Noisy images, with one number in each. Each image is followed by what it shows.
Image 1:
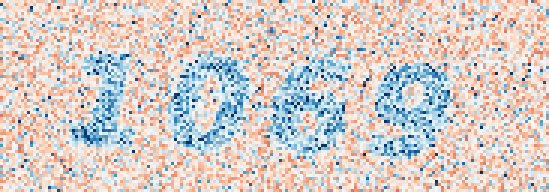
1069
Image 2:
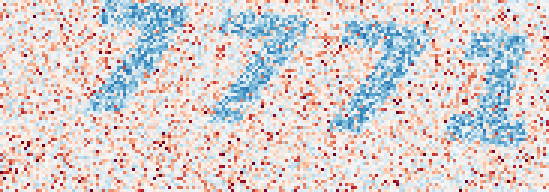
7771
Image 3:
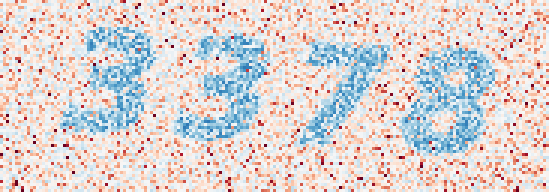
3378
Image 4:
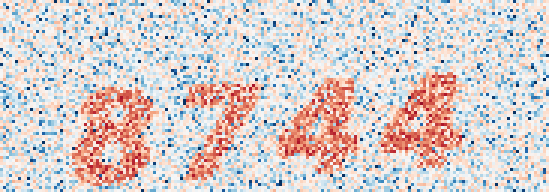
8744
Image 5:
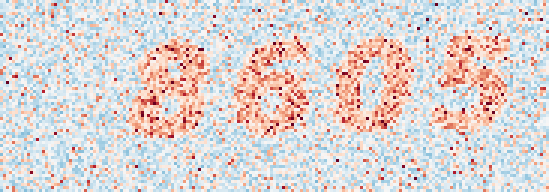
8605
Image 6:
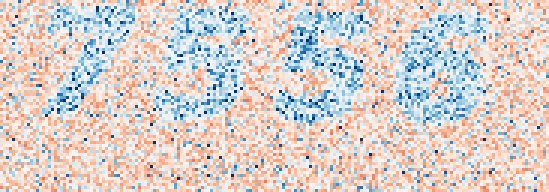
7556
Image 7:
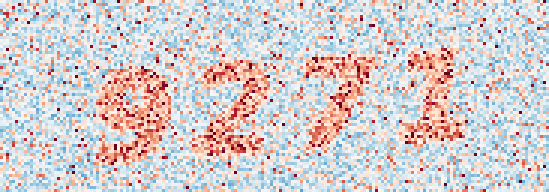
9271
